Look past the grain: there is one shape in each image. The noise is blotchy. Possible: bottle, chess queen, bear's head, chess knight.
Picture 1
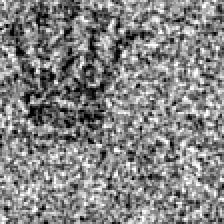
chess queen
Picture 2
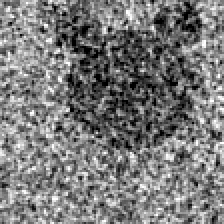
bear's head
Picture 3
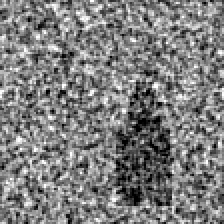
bottle
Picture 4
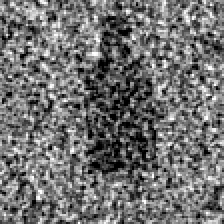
bottle
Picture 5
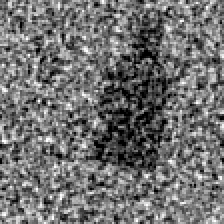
bottle
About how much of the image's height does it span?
two thirds
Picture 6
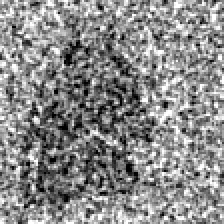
chess knight
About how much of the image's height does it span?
nearly all
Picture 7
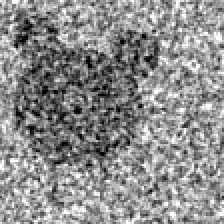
bear's head
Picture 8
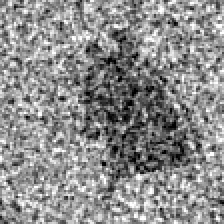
chess knight
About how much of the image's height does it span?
two thirds
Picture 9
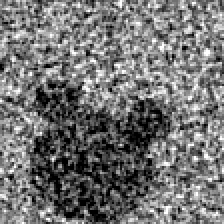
bear's head
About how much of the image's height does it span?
two thirds
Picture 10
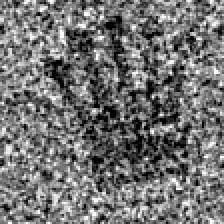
chess queen
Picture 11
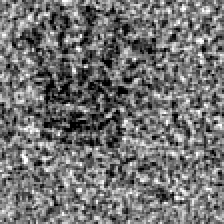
chess queen
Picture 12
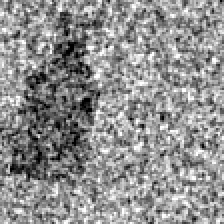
bottle
